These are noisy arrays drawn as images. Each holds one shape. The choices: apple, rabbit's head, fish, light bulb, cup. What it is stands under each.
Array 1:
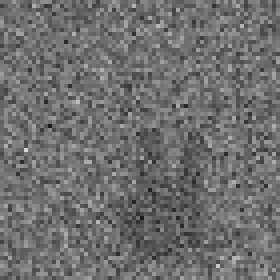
rabbit's head
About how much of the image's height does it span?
half
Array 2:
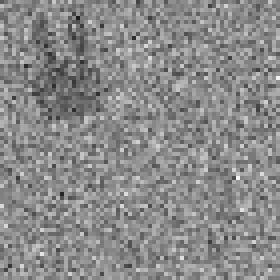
rabbit's head
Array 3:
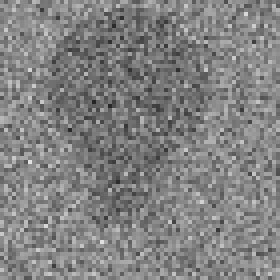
light bulb
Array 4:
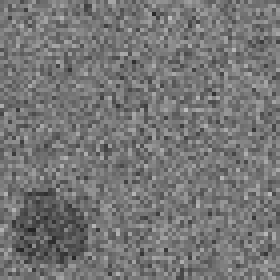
apple
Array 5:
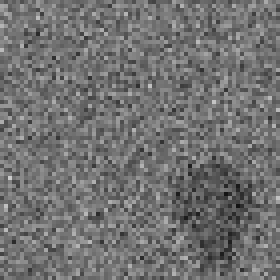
light bulb
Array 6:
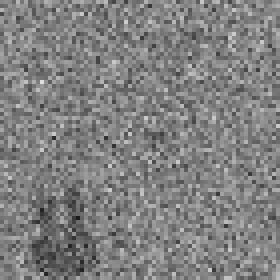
rabbit's head
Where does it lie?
bottom left
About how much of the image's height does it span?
a third
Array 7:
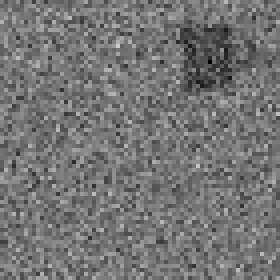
cup
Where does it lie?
top right
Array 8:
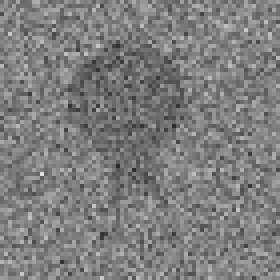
light bulb
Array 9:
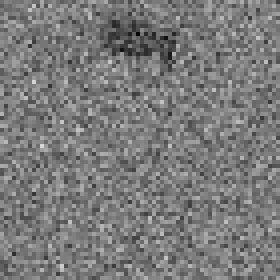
fish
